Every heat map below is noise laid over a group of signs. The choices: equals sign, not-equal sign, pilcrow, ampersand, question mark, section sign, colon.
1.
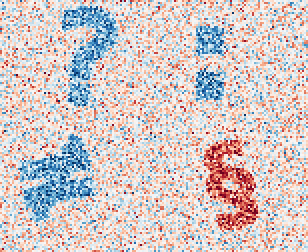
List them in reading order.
top left: blue question mark; top right: blue colon; bottom left: blue not-equal sign; bottom right: red section sign
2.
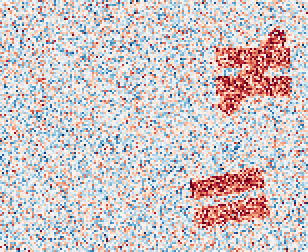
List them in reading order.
top right: red not-equal sign; bottom right: red equals sign
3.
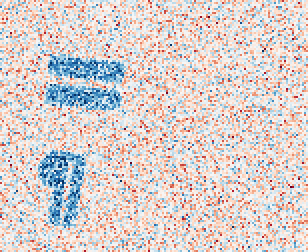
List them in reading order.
top left: blue equals sign; bottom left: blue pilcrow
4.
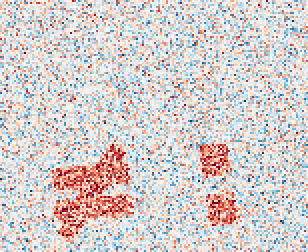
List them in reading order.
bottom left: red not-equal sign; bottom right: red colon
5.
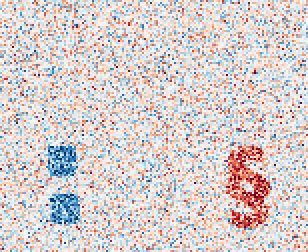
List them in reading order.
bottom left: blue colon; bottom right: red section sign
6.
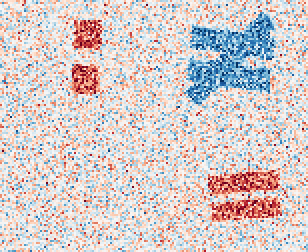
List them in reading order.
top left: red colon; top right: blue not-equal sign; bottom right: red equals sign
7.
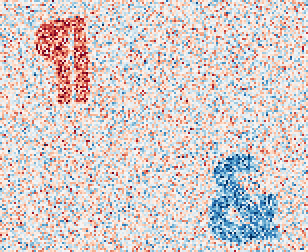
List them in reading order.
top left: red pilcrow; bottom right: blue ampersand
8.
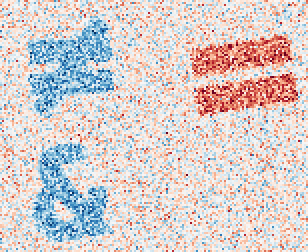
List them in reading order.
top left: blue not-equal sign; top right: red equals sign; bottom left: blue ampersand
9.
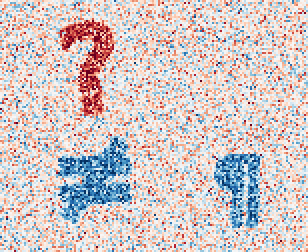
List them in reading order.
top left: red question mark; bottom left: blue not-equal sign; bottom right: blue pilcrow
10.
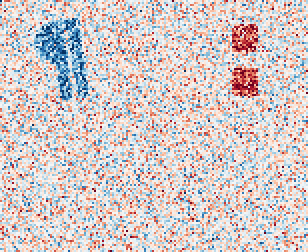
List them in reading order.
top left: blue pilcrow; top right: red colon
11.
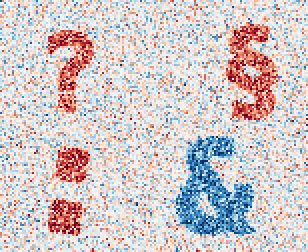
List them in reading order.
top left: red question mark; top right: red section sign; bottom left: red colon; bottom right: blue ampersand
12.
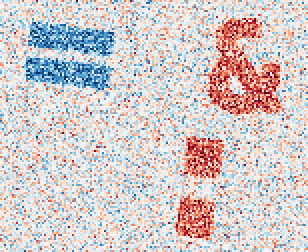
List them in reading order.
top left: blue equals sign; top right: red ampersand; bottom right: red colon
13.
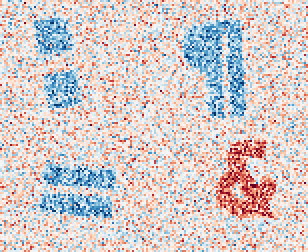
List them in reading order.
top left: blue colon; top right: blue pilcrow; bottom left: blue equals sign; bottom right: red ampersand
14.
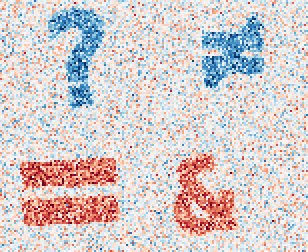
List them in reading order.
top left: blue question mark; top right: blue not-equal sign; bottom left: red equals sign; bottom right: red ampersand
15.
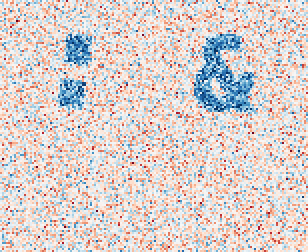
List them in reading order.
top left: blue colon; top right: blue ampersand
